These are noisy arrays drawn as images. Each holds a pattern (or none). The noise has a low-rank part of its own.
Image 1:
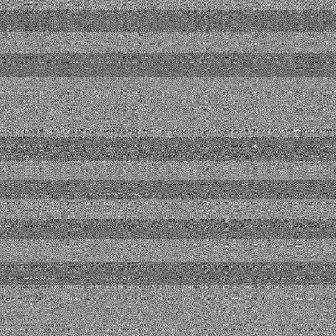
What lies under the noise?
bands of rows
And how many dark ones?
6
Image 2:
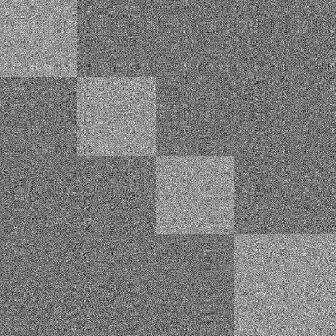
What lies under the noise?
blocks along the diagonal
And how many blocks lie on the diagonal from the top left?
4
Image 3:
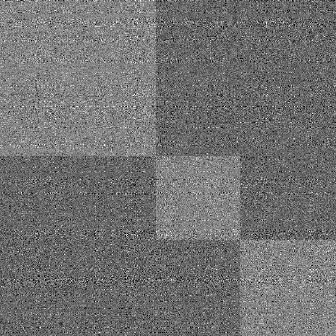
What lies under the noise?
blocks along the diagonal
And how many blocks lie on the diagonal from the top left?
3
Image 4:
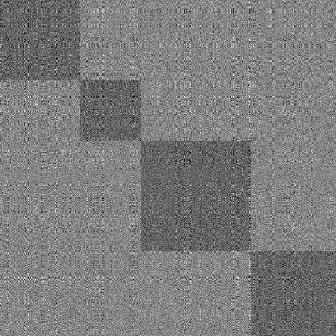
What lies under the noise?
blocks along the diagonal
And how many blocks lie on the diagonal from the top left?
4
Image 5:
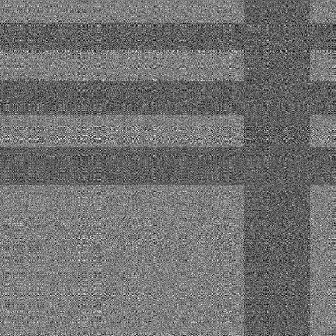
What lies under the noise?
bands of rows crossing bands of columns
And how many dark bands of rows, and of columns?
3 and 1
